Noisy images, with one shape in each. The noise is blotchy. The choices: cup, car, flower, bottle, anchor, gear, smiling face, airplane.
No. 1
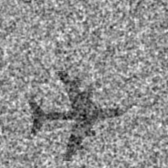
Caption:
dark airplane
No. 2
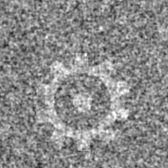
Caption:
light gear
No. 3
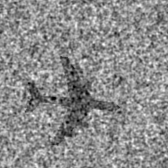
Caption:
dark airplane
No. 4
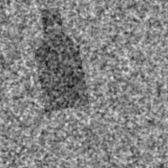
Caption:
dark bottle
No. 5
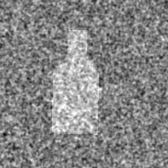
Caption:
light bottle
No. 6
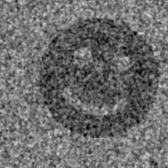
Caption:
dark smiling face
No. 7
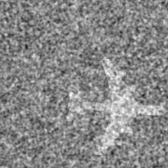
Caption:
light airplane
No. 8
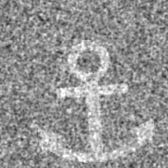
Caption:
light anchor
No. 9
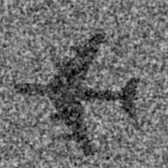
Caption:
dark airplane
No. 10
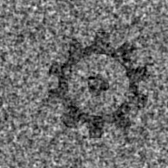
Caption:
dark gear
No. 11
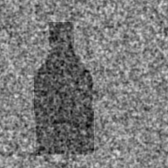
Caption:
dark bottle
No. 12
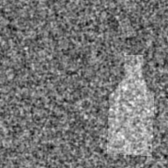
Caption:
light bottle
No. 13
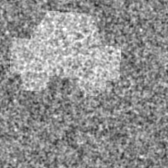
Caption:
light car
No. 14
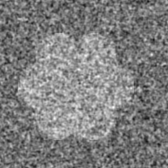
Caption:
light flower
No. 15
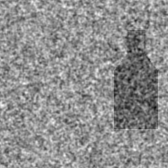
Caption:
dark bottle
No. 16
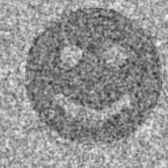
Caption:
dark smiling face
